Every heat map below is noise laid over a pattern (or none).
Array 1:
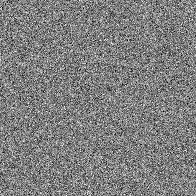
only noise
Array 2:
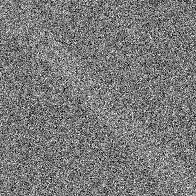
a diagonal band
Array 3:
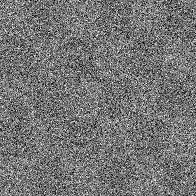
a checkerboard
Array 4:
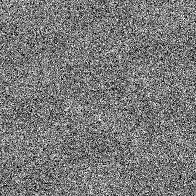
a checkerboard
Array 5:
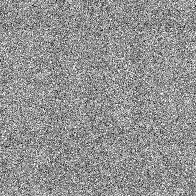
bands of rows crossing bands of columns
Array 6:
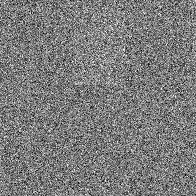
one block
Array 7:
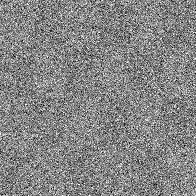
a checkerboard
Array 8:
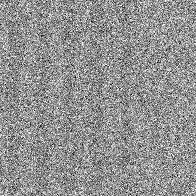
bands of columns
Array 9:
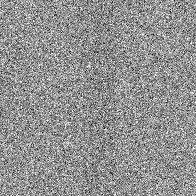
one band of columns
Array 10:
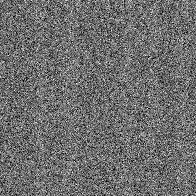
bands of columns
